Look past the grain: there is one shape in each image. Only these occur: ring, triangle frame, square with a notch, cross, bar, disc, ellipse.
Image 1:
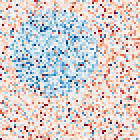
disc
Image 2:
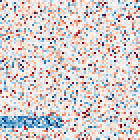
bar
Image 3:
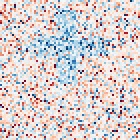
cross
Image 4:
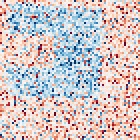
square with a notch
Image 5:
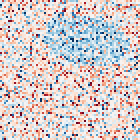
ellipse
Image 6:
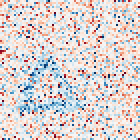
triangle frame
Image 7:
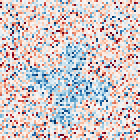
cross
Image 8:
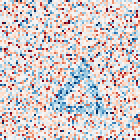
triangle frame
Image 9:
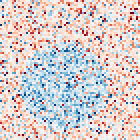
disc
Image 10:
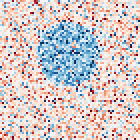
disc
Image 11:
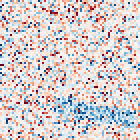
bar
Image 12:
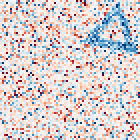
triangle frame
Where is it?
top right
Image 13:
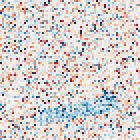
bar
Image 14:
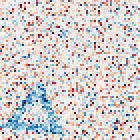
triangle frame
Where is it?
bottom left
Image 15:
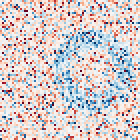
ring
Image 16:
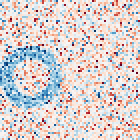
ring
